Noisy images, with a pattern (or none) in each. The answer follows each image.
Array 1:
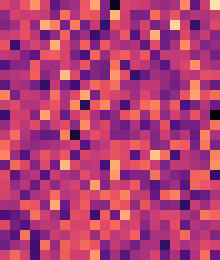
only noise
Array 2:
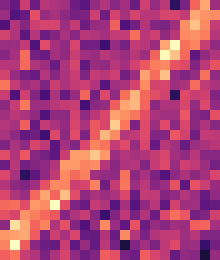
a diagonal band
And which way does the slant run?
bottom left to top right
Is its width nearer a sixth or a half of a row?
a sixth
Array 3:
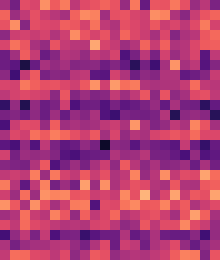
bands of rows
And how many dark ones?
4
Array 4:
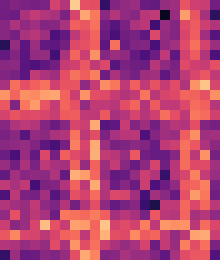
bands of rows crossing bands of columns
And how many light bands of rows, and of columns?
2 and 2
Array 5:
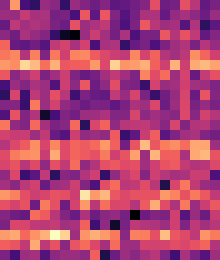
bands of rows
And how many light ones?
4
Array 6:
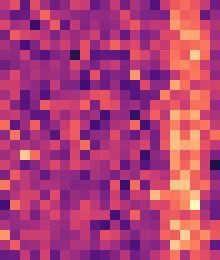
one band of columns
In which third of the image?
right
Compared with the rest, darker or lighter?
lighter
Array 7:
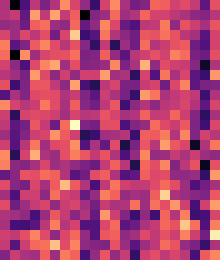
bands of columns
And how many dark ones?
4
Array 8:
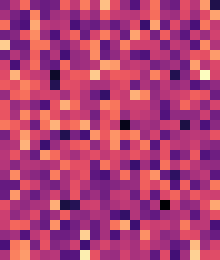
only noise
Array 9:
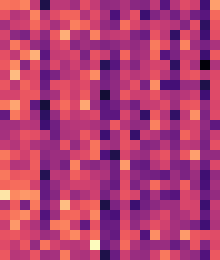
bands of columns
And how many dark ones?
5
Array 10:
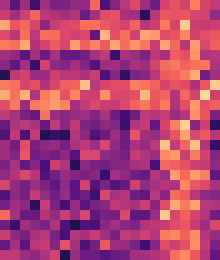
bands of rows crossing bands of columns
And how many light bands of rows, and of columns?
2 and 1
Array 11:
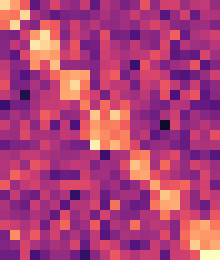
blocks along the diagonal
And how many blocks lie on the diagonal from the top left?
7
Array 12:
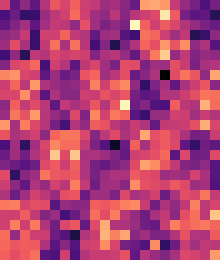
a checkerboard
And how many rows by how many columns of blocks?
4 by 5
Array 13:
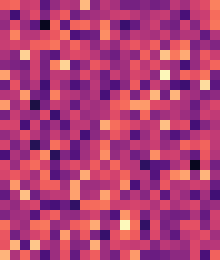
only noise
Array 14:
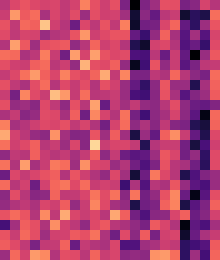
bands of columns
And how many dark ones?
2
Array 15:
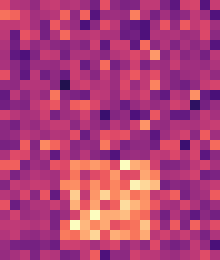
one block
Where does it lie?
bottom middle
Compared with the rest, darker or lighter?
lighter
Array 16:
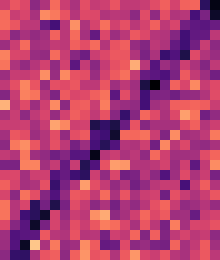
a diagonal band
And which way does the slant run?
bottom left to top right
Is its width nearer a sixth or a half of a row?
a sixth
